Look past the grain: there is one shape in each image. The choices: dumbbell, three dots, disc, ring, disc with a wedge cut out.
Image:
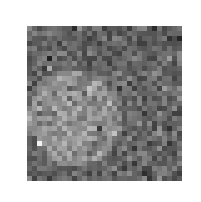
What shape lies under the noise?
disc
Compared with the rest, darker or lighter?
lighter
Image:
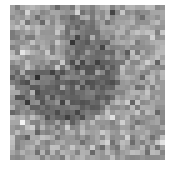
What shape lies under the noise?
disc with a wedge cut out
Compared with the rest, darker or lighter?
darker
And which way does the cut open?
up and left
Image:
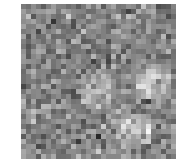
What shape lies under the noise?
three dots
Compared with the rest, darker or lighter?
lighter
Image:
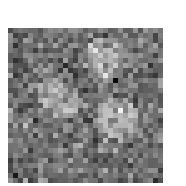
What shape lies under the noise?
three dots
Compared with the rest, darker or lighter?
lighter
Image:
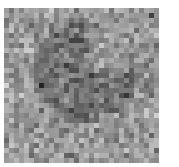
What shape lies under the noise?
disc with a wedge cut out
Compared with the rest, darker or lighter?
darker
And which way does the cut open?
up and right
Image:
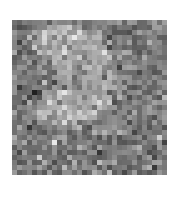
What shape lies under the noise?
disc with a wedge cut out
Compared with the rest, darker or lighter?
lighter
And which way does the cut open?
left
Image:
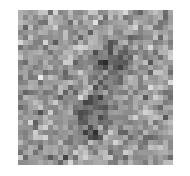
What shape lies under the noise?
dumbbell
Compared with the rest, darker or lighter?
darker
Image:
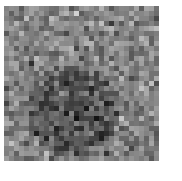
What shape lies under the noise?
disc
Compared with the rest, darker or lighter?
darker
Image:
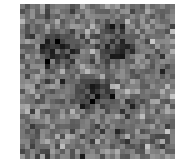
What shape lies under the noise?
three dots
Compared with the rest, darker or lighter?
darker
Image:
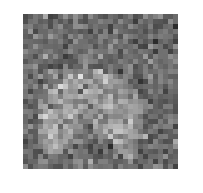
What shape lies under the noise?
disc with a wedge cut out
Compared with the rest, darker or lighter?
lighter
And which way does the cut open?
down
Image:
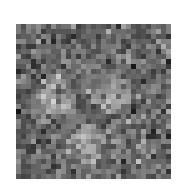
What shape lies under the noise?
three dots
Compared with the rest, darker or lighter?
lighter
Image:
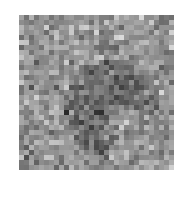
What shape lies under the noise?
disc with a wedge cut out
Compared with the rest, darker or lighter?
darker
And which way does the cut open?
down and right
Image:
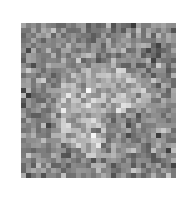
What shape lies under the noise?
disc with a wedge cut out
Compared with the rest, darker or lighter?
lighter
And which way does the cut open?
down and right
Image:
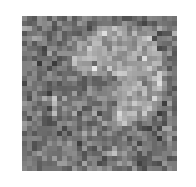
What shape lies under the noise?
disc with a wedge cut out
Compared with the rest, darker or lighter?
lighter
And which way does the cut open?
down and left
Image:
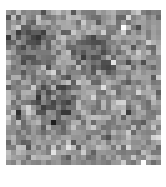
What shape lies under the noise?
three dots
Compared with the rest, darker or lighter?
darker
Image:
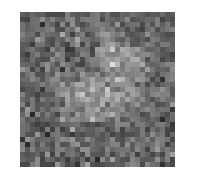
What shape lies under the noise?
disc with a wedge cut out
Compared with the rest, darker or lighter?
lighter
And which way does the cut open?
up and left
